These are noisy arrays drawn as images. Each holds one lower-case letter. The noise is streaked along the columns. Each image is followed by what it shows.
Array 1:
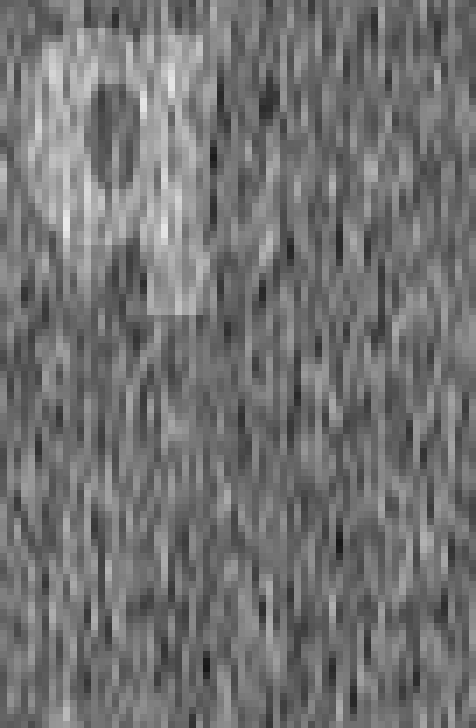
q
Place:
top left
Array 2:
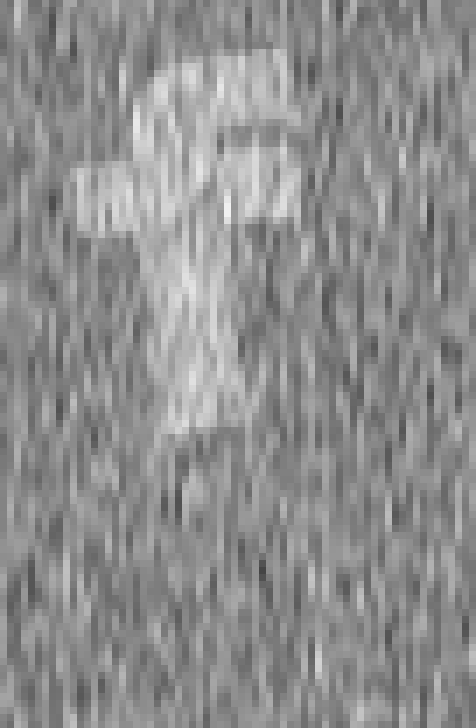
f
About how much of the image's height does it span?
half
